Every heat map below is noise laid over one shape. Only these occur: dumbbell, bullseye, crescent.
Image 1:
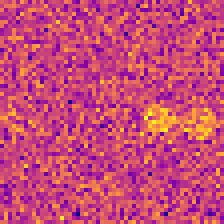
dumbbell
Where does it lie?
middle right
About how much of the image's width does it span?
a third
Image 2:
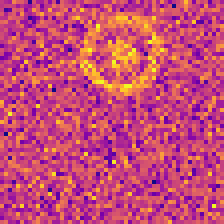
bullseye
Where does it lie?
top middle
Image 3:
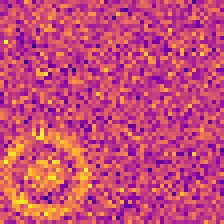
bullseye
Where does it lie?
bottom left
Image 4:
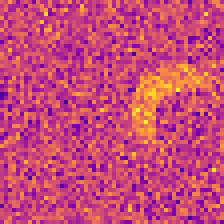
crescent
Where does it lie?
middle right
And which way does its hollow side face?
down and right
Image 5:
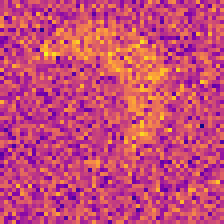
crescent
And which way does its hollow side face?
down and left
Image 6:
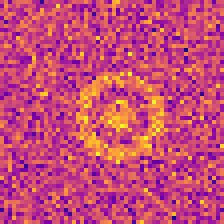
bullseye
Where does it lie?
centre
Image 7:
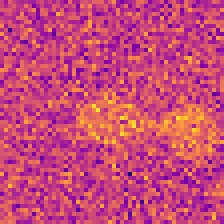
dumbbell
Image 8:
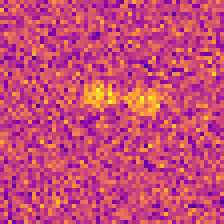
dumbbell
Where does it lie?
centre
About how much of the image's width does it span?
a third
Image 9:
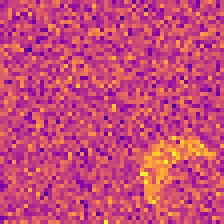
crescent
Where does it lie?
bottom right
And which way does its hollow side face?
down and right
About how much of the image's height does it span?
a third
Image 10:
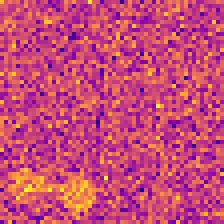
dumbbell
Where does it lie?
bottom left
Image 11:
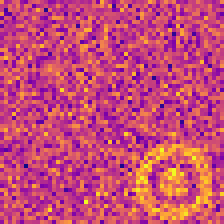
bullseye
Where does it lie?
bottom right
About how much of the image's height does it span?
a third
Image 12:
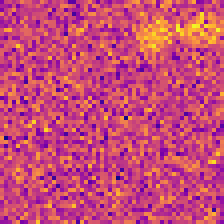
dumbbell
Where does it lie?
top right
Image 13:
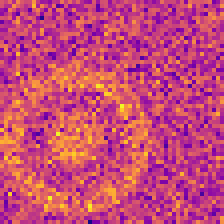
bullseye
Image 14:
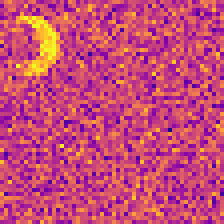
crescent
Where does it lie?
top left
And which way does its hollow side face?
left
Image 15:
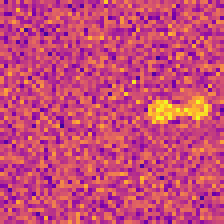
dumbbell
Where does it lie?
middle right
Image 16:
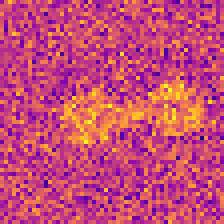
dumbbell
